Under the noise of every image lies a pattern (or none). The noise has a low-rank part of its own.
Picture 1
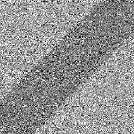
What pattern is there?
a diagonal band
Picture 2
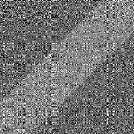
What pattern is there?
a diagonal band
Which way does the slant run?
bottom left to top right
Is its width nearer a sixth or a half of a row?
a half
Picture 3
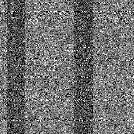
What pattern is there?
bands of columns
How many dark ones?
2
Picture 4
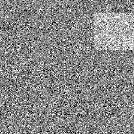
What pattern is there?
one block
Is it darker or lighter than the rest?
lighter
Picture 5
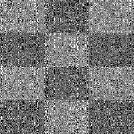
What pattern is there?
a checkerboard
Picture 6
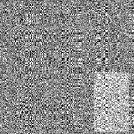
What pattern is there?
one block
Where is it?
bottom right
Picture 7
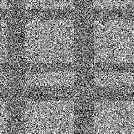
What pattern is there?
bands of rows crossing bands of columns
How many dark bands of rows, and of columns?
3 and 2
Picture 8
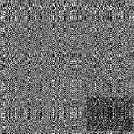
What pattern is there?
one block
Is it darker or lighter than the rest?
darker
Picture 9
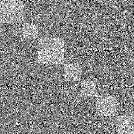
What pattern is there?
blocks along the diagonal
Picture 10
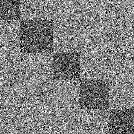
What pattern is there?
blocks along the diagonal
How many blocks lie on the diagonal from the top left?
5
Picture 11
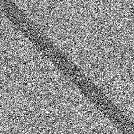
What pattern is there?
a diagonal band
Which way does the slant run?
top left to bottom right
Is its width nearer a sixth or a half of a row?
a sixth
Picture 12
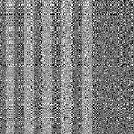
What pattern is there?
bands of columns
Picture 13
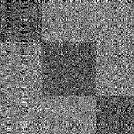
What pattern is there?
blocks along the diagonal
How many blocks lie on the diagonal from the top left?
3
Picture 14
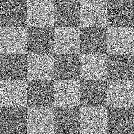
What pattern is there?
a checkerboard
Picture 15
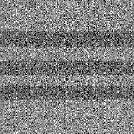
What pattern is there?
bands of rows
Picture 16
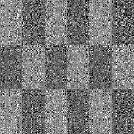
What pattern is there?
a checkerboard
